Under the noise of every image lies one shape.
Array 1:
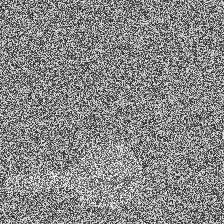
light lollipop
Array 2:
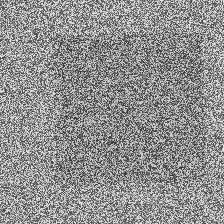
dark square
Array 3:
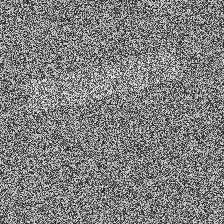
light bar
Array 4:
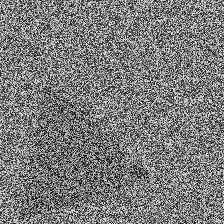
dark triangle
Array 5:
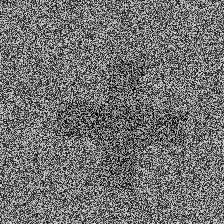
dark cross
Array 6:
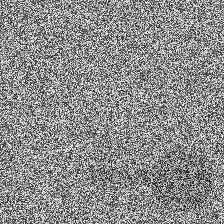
dark lollipop
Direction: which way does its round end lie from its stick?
right
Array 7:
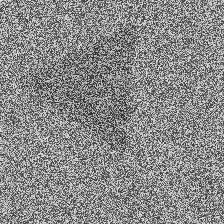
dark triangle
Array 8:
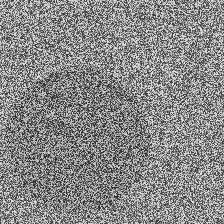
dark disc
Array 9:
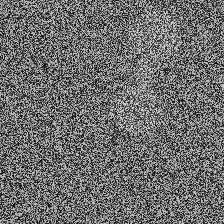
light dumbbell
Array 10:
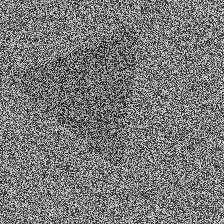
dark triangle
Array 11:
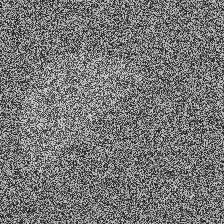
light half disc
